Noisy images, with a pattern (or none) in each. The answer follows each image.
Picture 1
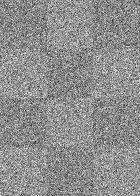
a checkerboard
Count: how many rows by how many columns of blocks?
4 by 3
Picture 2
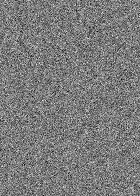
only noise
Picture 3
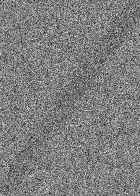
a diagonal band
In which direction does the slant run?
bottom left to top right
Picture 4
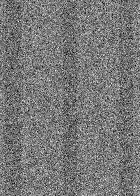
bands of columns
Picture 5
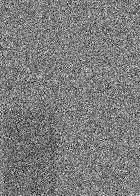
one block
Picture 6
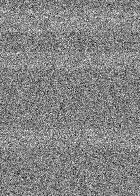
bands of rows
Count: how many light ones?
3
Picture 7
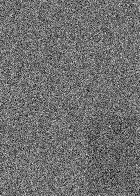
one block
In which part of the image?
bottom right
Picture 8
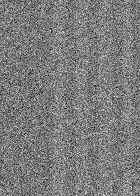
bands of columns
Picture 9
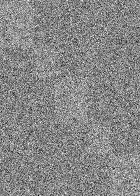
blocks along the diagonal
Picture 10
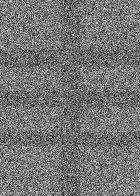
bands of rows crossing bands of columns
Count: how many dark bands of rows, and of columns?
3 and 1
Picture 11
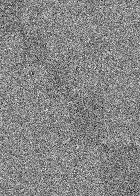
blocks along the diagonal
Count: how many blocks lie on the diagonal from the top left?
5
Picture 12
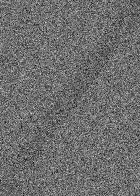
a diagonal band
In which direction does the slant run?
bottom left to top right
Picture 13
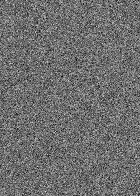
only noise
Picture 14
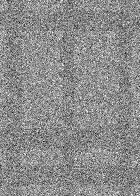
bands of rows crossing bands of columns
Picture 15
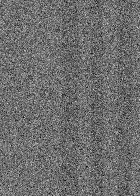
bands of columns
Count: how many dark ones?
3
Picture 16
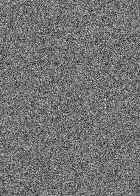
only noise
